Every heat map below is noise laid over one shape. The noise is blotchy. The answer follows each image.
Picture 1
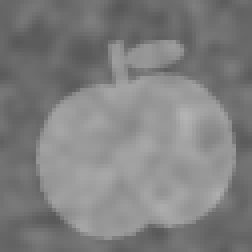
light apple
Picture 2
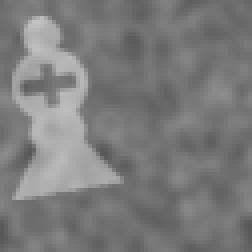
light chess bishop
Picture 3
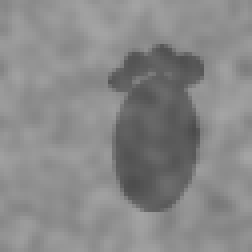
dark footprint
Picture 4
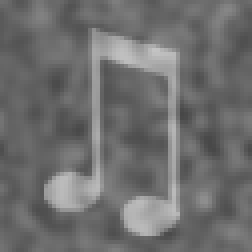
light pair of musical notes
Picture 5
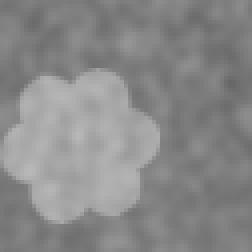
light flower
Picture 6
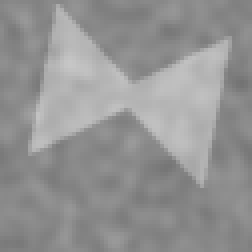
light bow tie
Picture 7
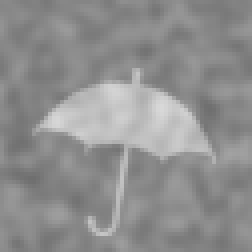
light umbrella
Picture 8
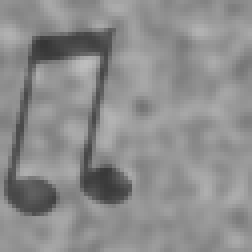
dark pair of musical notes
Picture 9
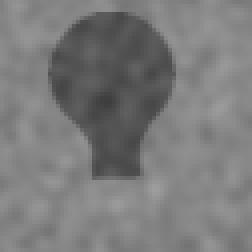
dark light bulb
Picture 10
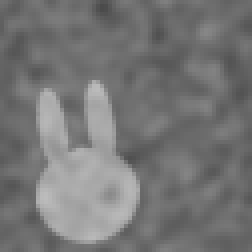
light rabbit's head
